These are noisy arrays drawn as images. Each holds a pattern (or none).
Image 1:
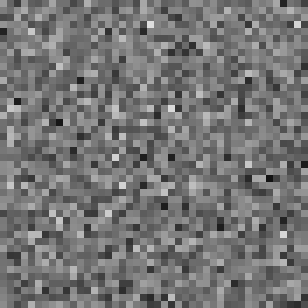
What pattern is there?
only noise
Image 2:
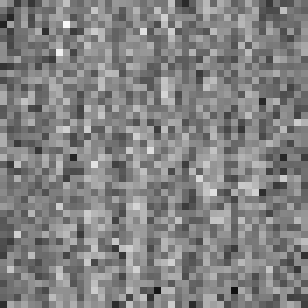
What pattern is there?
bands of columns
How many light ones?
6
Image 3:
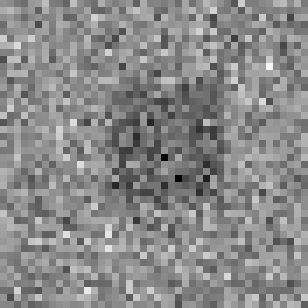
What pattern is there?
one block
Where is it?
centre
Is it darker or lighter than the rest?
darker
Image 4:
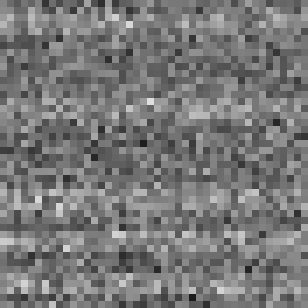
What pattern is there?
bands of rows
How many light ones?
5
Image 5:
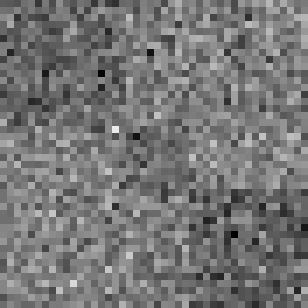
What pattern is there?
blocks along the diagonal
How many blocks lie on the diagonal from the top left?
3
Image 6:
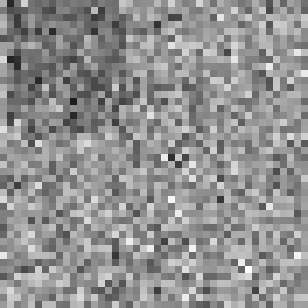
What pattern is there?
one block
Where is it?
top left
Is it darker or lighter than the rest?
darker
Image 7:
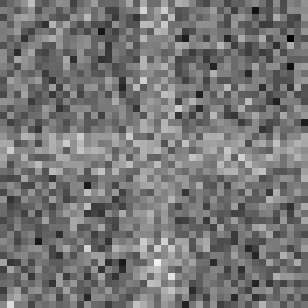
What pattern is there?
bands of rows crossing bands of columns
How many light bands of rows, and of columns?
1 and 1
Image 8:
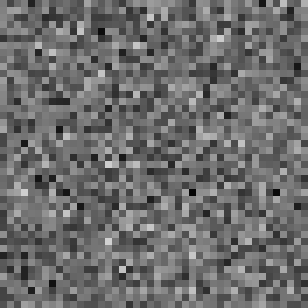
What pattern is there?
only noise
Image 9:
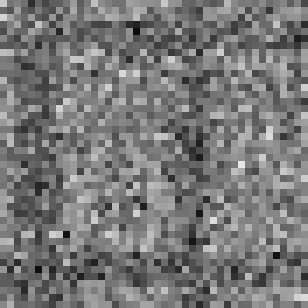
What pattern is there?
bands of rows crossing bands of columns
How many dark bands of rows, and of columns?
2 and 2
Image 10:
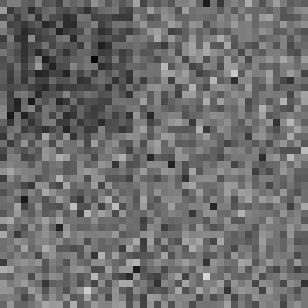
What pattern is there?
one block
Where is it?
top left
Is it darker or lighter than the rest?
darker
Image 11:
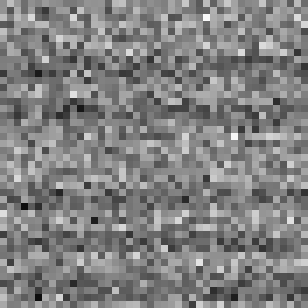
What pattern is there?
bands of rows
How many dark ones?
5
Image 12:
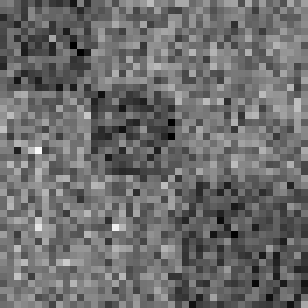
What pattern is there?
blocks along the diagonal
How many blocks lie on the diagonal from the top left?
3
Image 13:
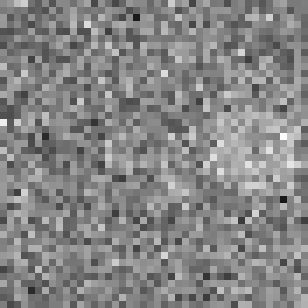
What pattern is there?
one block
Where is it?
middle right
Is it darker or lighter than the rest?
lighter
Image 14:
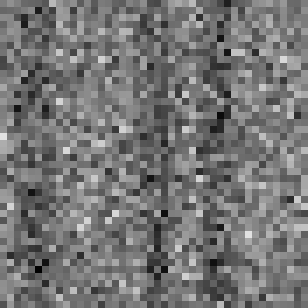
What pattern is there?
bands of columns
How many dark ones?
3
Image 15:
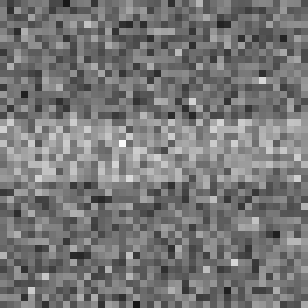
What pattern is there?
one band of rows
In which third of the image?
middle
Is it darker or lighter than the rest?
lighter
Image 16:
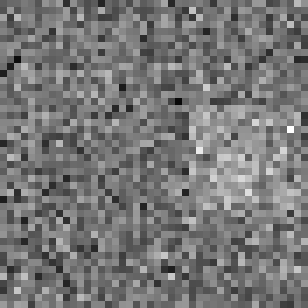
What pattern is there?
one block
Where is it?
middle right
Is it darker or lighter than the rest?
lighter
